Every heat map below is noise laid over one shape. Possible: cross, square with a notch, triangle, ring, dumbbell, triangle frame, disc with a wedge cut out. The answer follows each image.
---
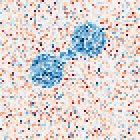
dumbbell
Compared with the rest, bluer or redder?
bluer
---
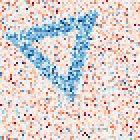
triangle frame
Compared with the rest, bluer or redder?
bluer
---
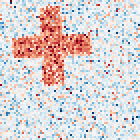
cross
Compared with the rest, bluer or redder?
redder
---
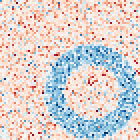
ring
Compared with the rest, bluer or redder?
bluer
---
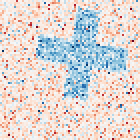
cross
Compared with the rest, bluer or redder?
bluer
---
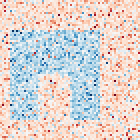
square with a notch
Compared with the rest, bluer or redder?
bluer
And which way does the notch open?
down
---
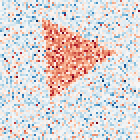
triangle
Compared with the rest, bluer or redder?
redder
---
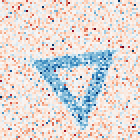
triangle frame
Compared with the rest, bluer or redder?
bluer
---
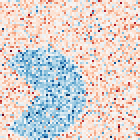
disc with a wedge cut out
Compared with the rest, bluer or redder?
bluer
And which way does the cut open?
left
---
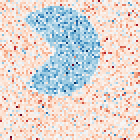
disc with a wedge cut out
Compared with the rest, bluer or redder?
bluer
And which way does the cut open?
left
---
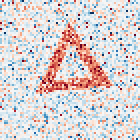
triangle frame
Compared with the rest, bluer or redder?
redder
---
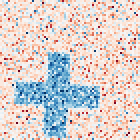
cross
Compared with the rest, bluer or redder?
bluer
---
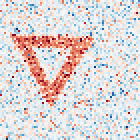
triangle frame
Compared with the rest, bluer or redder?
redder
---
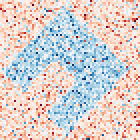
square with a notch
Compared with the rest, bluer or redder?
bluer
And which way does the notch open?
down and left
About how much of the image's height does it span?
nearly all
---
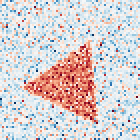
triangle
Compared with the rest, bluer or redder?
redder
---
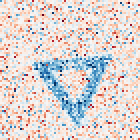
triangle frame
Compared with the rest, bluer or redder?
bluer
